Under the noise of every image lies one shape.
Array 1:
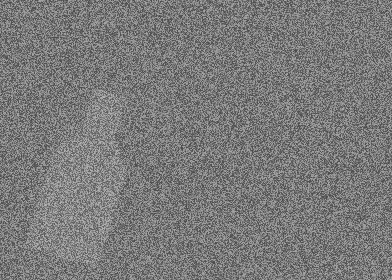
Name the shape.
bottle
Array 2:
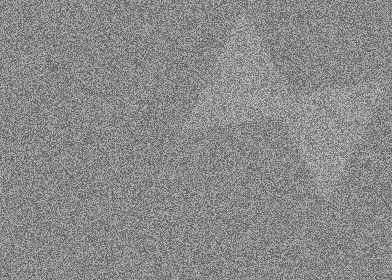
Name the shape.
bow tie
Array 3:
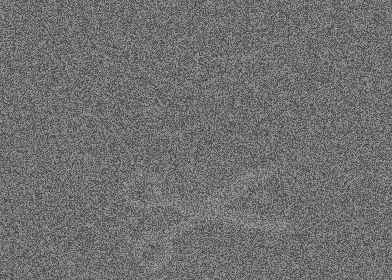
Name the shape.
pair of scissors
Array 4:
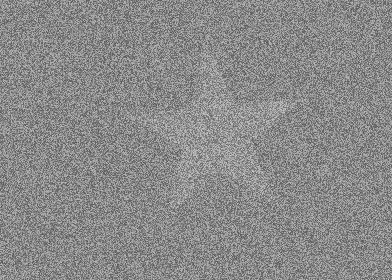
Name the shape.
star
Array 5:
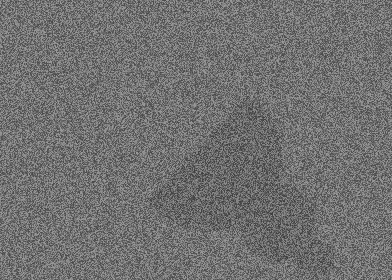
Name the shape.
chess pawn
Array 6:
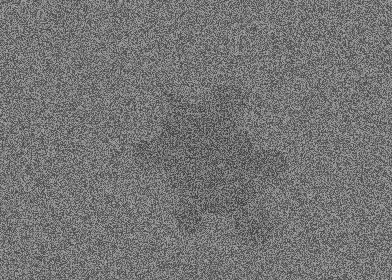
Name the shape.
turtle
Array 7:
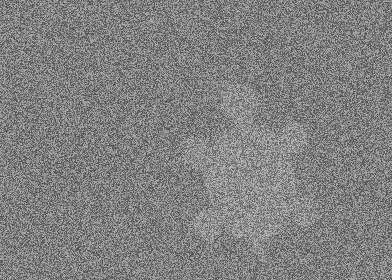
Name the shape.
turtle
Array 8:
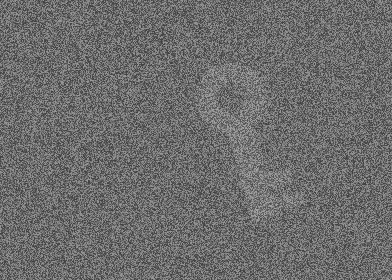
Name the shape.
key
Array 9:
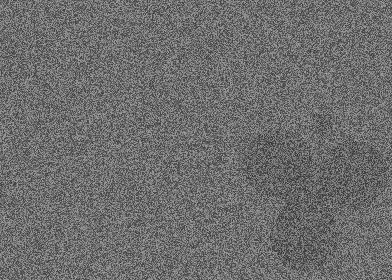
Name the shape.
club
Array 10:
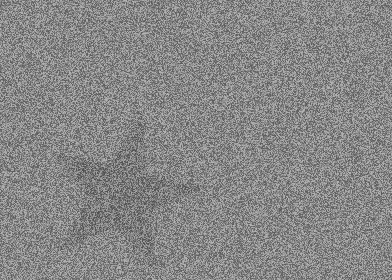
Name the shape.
star
